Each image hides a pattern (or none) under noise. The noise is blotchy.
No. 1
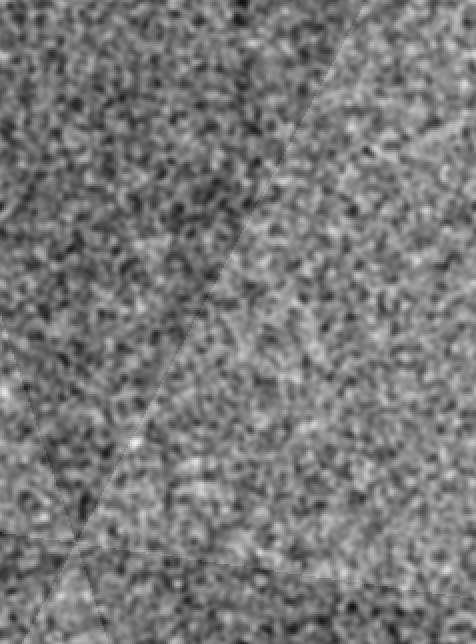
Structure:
spokes from one point
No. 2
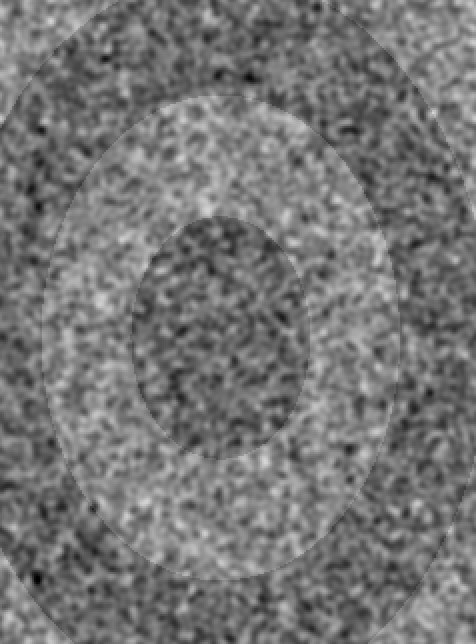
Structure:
rings round one point
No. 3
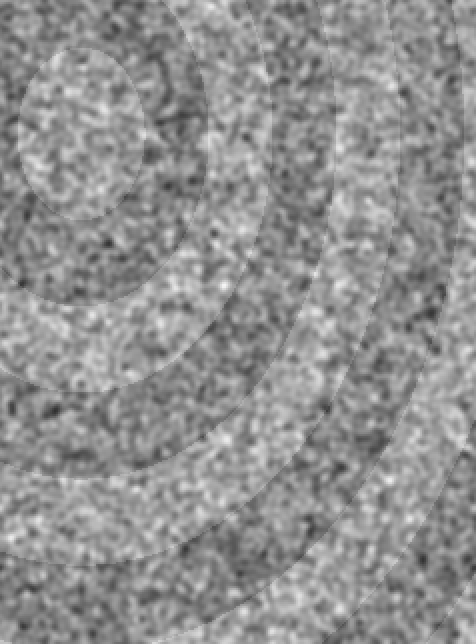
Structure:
rings round one point
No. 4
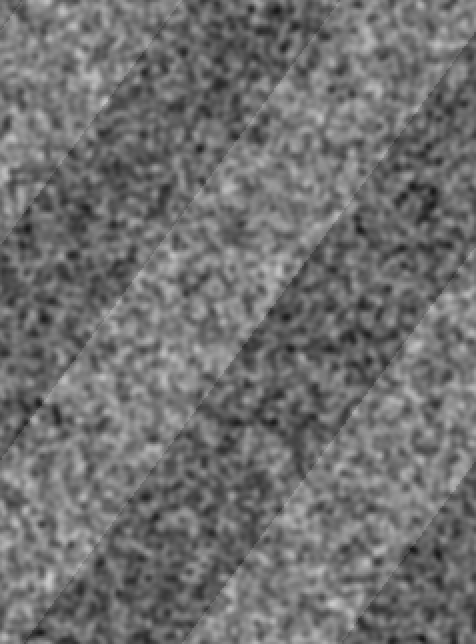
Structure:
diagonal stripes
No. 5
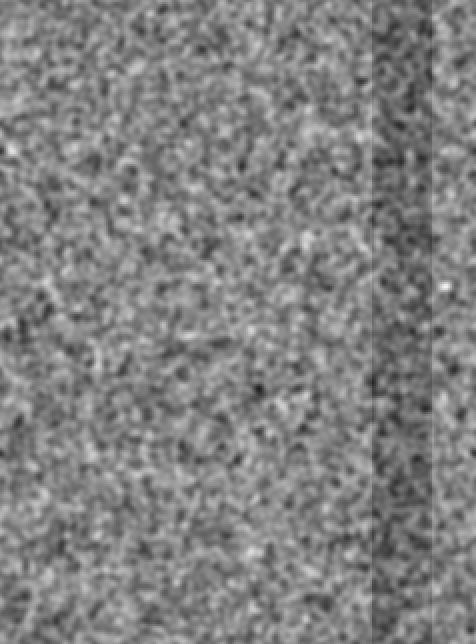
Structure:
one vertical stripe
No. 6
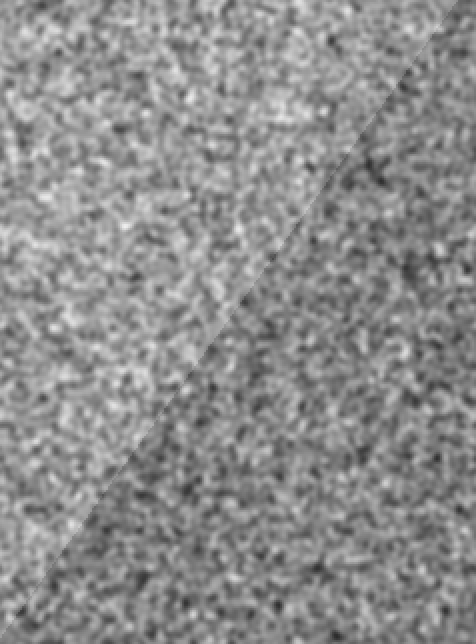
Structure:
a sharp edge
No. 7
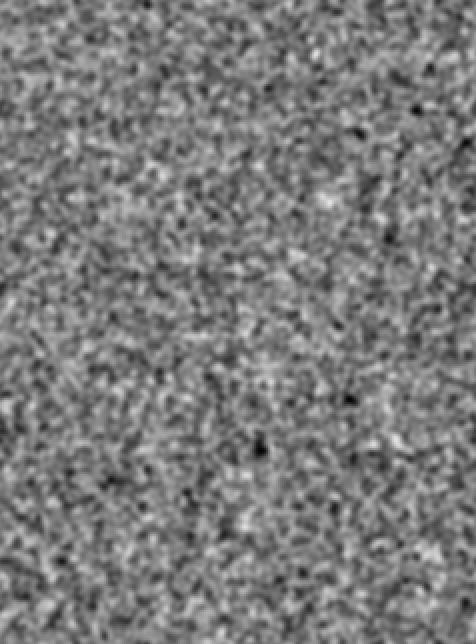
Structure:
only noise
